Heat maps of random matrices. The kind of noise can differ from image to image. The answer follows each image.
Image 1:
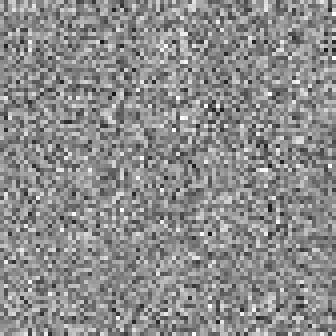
low rank plus noise
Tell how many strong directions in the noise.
five to eight
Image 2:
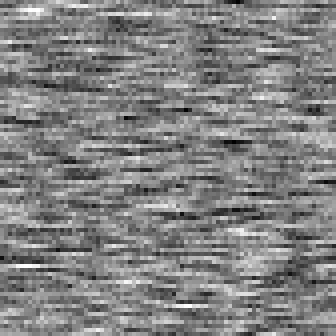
streaked along the rows
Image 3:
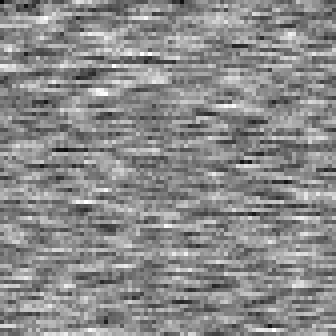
streaked along the rows
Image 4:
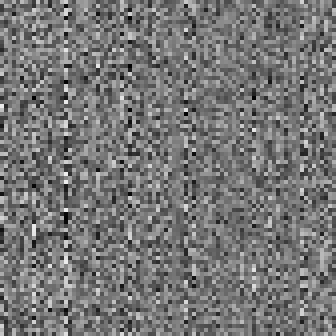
columns of uneven size
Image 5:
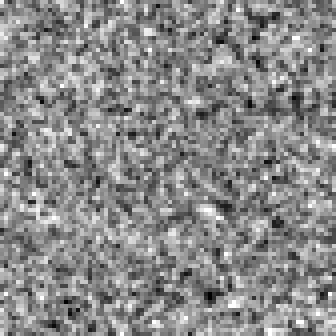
blotchy
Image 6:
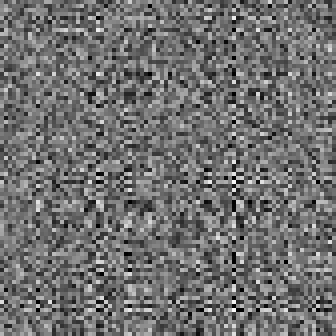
low rank plus noise
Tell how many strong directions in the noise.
one
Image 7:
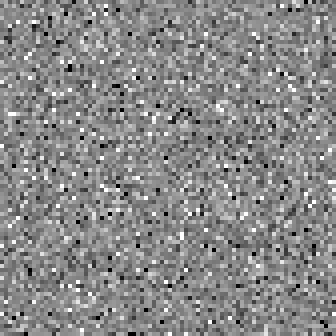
heavy tails
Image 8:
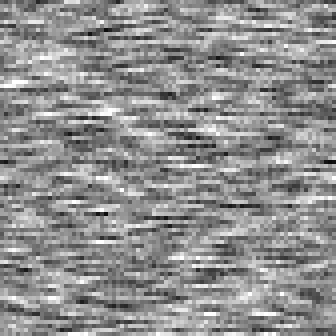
streaked along the rows
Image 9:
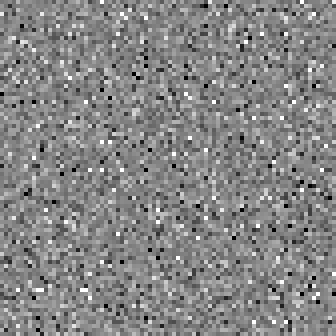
heavy tails
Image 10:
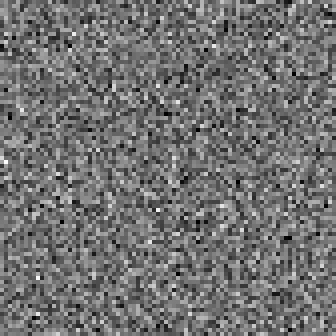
independent entries
